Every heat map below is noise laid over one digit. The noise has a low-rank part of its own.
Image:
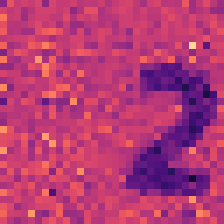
2
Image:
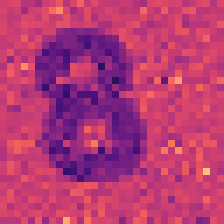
8
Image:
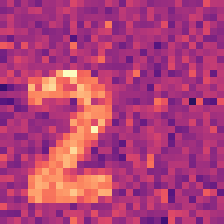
2
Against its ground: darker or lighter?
lighter
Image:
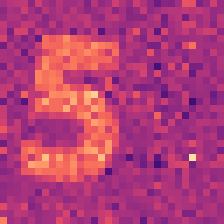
5
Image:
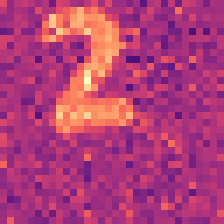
2
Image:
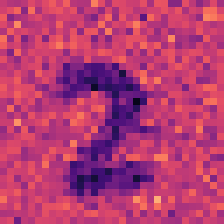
2
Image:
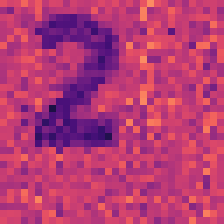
2
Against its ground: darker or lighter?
darker
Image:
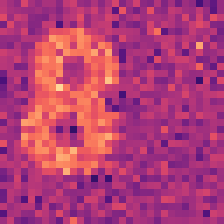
8
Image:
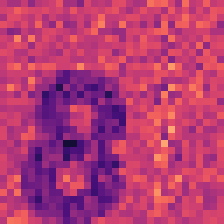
8
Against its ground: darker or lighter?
darker
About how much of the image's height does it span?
two thirds
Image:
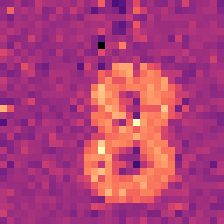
8
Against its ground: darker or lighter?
lighter
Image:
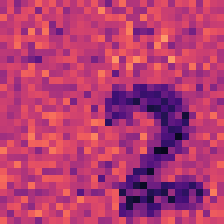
2
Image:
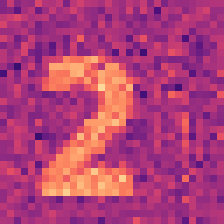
2
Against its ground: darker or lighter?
lighter
